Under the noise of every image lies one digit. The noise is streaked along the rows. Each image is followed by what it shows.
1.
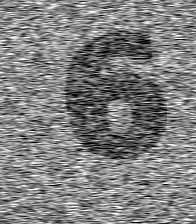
dark 6
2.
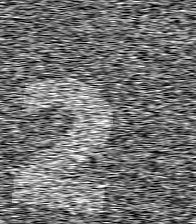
light 2
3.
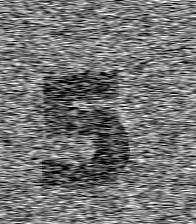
dark 5
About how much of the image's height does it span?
half
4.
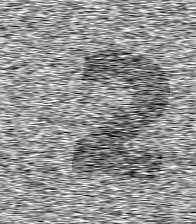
dark 2
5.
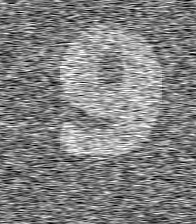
light 9
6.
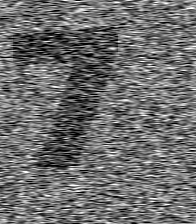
dark 7
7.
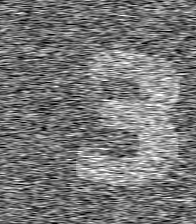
light 3
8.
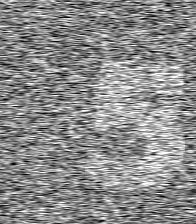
light 5
